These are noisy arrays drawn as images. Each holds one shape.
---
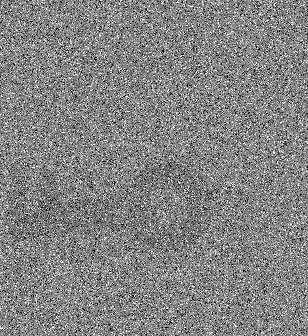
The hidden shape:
key
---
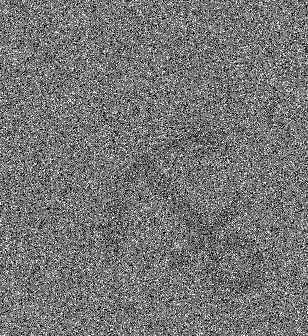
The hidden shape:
anchor
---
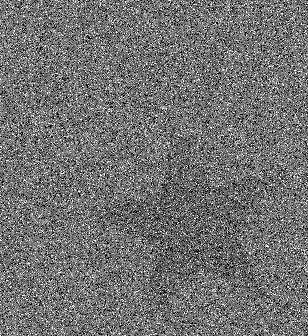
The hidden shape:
star
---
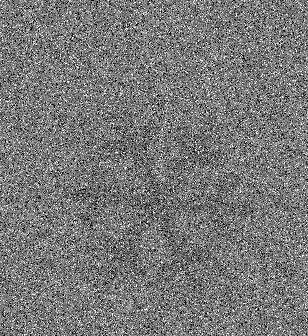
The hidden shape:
snowflake
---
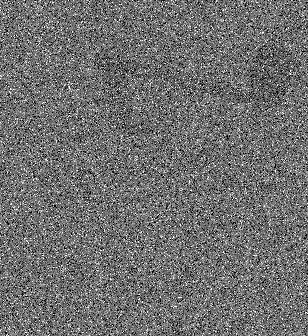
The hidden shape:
musical note
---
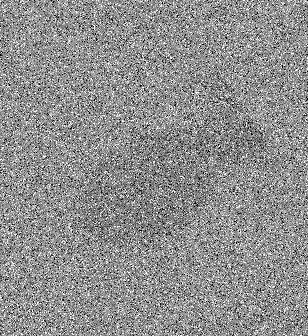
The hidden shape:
fish
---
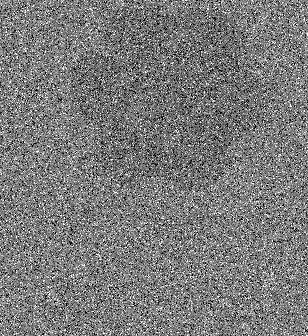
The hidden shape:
flower
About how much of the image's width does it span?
two thirds
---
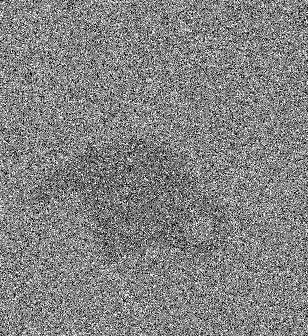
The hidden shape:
teapot
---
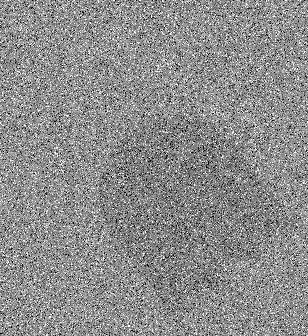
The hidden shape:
ghost
